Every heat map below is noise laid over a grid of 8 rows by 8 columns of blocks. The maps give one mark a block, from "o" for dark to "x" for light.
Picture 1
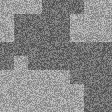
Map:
x x x o o o x x
x o o o o x x x
x o o o o x x x
o o o o o o o o
o x o o o o o o
x x x x x o o o
x x x x x x o o
x x x x x x o o
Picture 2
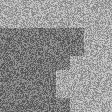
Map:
x x x x x x x x
x x x x x x x x
o o o o o o x x
o o o o o o x x
o o o o o x x x
o o o o x x x x
o o o o x x x x
o o o o o x x x
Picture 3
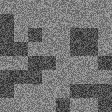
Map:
x x x x x x x x
o x x x x x x x
o x o x x o o x
o o x x x o o x
x x o o x x x o
o o o x x x x x
o x x x x o o o
x x x x o x x o
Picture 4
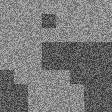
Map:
x x x x x x x x
x x x o x x x x
x x x x x x x x
x x x o o o o o
x x x o o o o o
o x x x x o o o
o o x x x x o o
o o x x x x o o
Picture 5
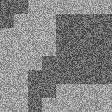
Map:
o o x x x x x x
o x x x o o o o
x x x x o o o o
x x x x o o o o
x x x o o o o o
x x o o o o o o
x x o o x x x x
x x o x x x x x
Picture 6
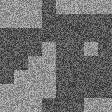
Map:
x x x o x x x x
x x x o o o o o
o o o o o o o o
o o o x o o x o
o o x x o o o o
o x x x o o o o
x x x x o o o o
x x x o o o x x
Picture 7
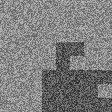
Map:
x x x x x x x x
x x x x x x x x
x x x x x x x x
x x x x o o x x
x x x x o x x x
x x x o o o o o
x x x o o o o x
x x x o o o o o
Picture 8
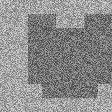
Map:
x x x x x x x x
x x o o x x o o
x x o o o o o o
x x o o o o o o
x x o o o o o o
x x o o o o o o
x x x o o o o x
x x x x x x x x
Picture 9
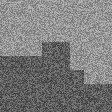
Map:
x x x x x x x x
x x x x x x x x
x x x x x x x x
x x x o o x x x
o o o o o x x x
o o o o o o x x
o o o o o o o o
o o o o o o o o
